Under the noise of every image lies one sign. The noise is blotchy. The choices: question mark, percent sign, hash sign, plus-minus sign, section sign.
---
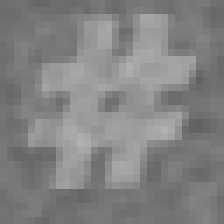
hash sign
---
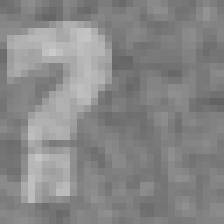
question mark
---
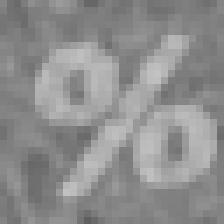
percent sign
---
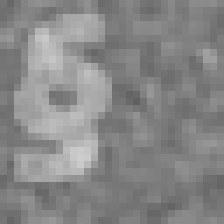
section sign
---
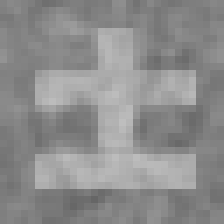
plus-minus sign
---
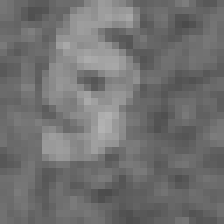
section sign
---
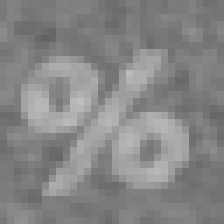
percent sign
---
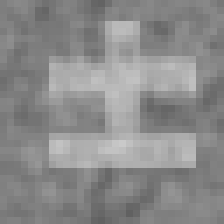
plus-minus sign
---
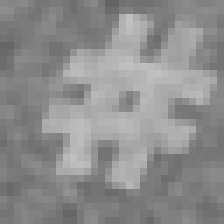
hash sign
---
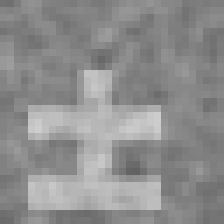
plus-minus sign
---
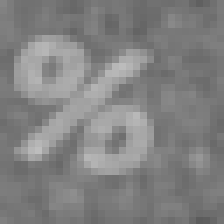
percent sign
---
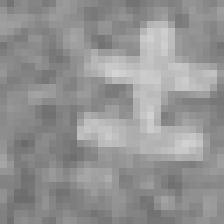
plus-minus sign
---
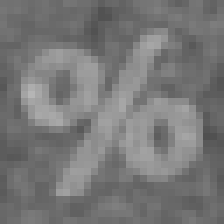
percent sign
